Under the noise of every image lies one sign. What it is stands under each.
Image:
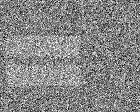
light equals sign
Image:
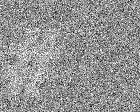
light hash sign
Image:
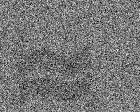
dark approximately sign
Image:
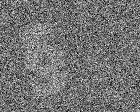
light section sign
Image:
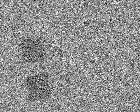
dark colon
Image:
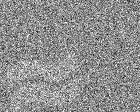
light approximately sign
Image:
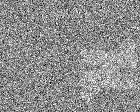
light not-equal sign
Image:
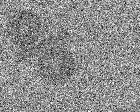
dark percent sign
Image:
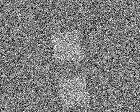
light colon
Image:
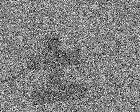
dark plus-minus sign
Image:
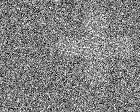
light plus sign
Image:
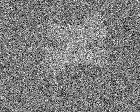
light not-equal sign
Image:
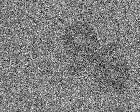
dark percent sign
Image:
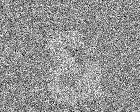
light ampersand
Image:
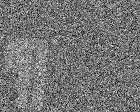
light pilcrow
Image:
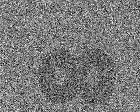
dark infinity sign
